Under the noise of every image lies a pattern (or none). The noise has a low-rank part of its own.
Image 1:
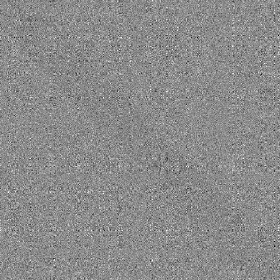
a diagonal band
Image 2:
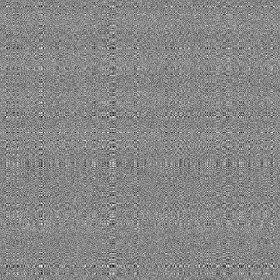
bands of rows
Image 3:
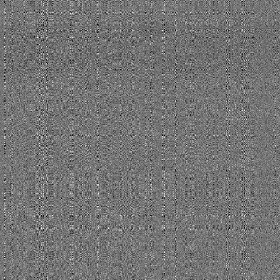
one band of rows
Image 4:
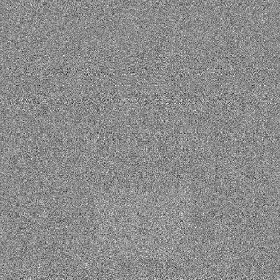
one block
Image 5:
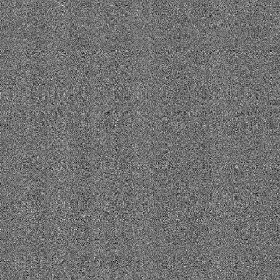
bands of columns
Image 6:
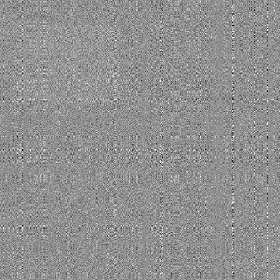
one block
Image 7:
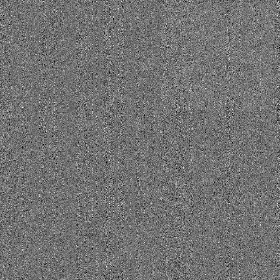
one block
